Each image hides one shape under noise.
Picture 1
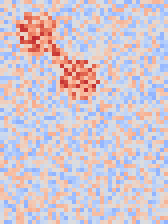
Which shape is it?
dumbbell
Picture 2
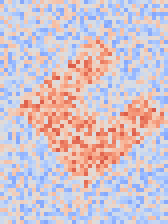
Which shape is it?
square with a notch
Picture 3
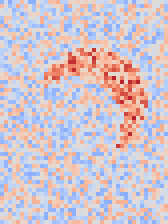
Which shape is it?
crescent
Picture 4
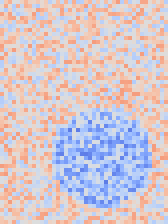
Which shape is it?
disc
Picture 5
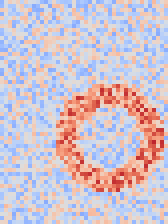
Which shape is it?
ring
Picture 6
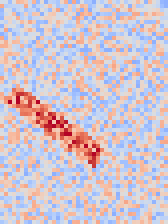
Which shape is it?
bar
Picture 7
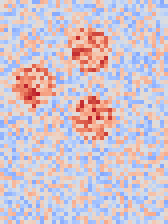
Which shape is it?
three dots
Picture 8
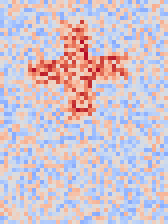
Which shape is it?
cross
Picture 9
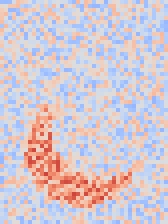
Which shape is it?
crescent
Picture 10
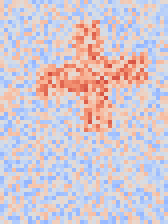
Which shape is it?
cross
